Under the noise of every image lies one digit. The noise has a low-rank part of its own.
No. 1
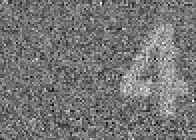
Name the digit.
4
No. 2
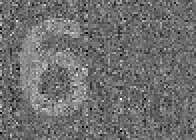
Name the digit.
6
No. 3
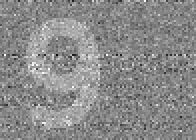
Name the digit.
9
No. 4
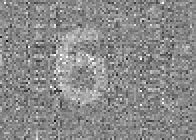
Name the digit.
6
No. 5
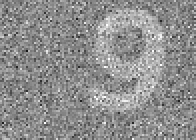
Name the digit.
9
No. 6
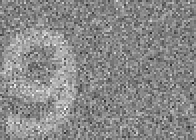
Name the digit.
9
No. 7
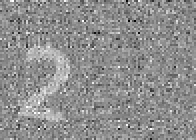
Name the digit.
2
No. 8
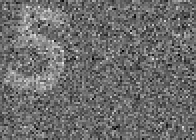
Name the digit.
5
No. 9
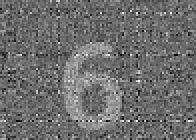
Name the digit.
6
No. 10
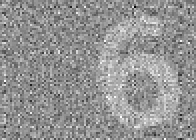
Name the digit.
6
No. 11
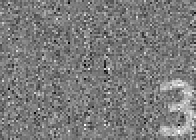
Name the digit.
3
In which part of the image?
bottom right
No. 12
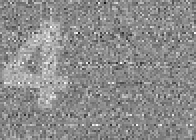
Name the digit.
4
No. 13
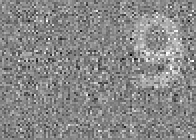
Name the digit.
9
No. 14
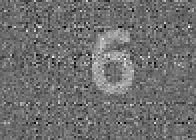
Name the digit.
6
